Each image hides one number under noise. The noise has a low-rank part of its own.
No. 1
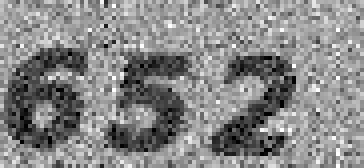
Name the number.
652
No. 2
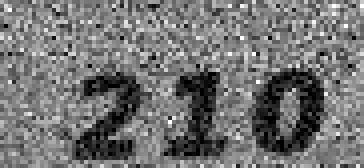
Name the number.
210
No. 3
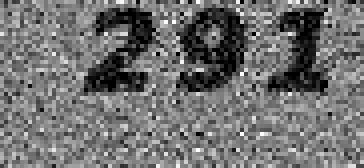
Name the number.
291
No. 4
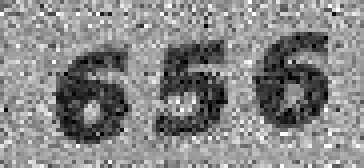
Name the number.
656
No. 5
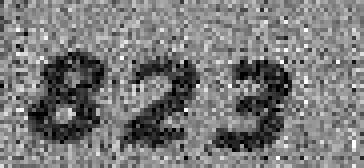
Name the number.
823
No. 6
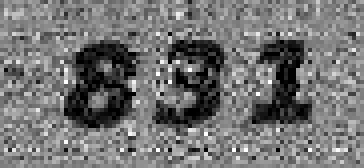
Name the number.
831
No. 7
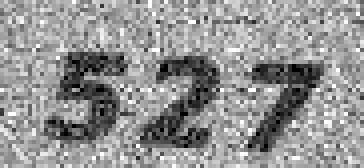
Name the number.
527
